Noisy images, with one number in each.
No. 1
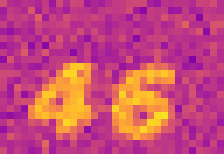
46
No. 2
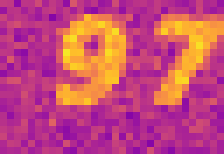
97
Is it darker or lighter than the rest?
lighter
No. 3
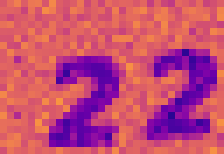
22
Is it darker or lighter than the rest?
darker
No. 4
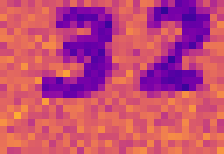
32
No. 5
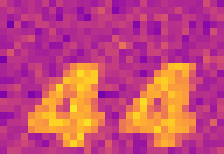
44
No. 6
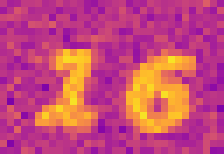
16
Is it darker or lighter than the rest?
lighter
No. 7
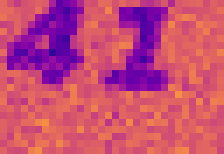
41
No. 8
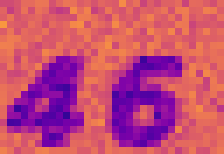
46
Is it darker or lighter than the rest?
darker
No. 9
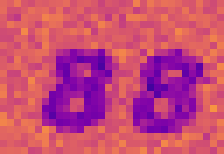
88
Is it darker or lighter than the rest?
darker
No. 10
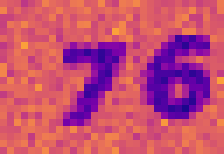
76
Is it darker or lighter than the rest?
darker
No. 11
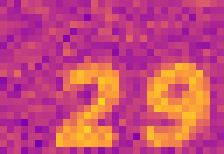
29
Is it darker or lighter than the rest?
lighter
